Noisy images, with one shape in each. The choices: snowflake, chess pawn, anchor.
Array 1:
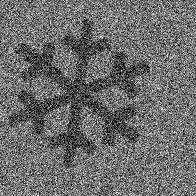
snowflake
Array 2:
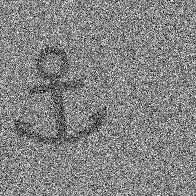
anchor
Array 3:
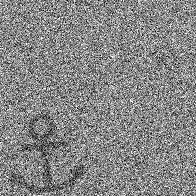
anchor
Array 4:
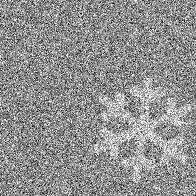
snowflake
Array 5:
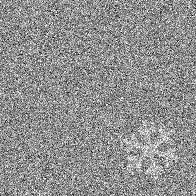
snowflake
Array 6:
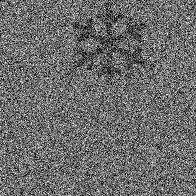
snowflake
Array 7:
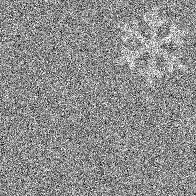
snowflake
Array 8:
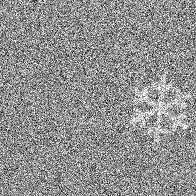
snowflake
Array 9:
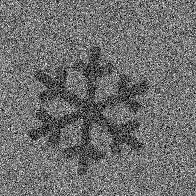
snowflake
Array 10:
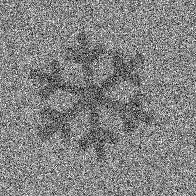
snowflake
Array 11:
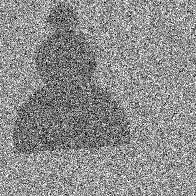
chess pawn
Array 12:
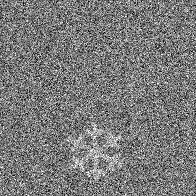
snowflake
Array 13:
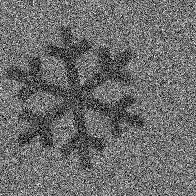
snowflake
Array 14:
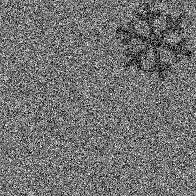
snowflake
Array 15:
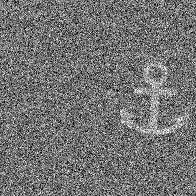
anchor
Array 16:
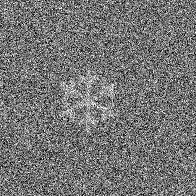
snowflake
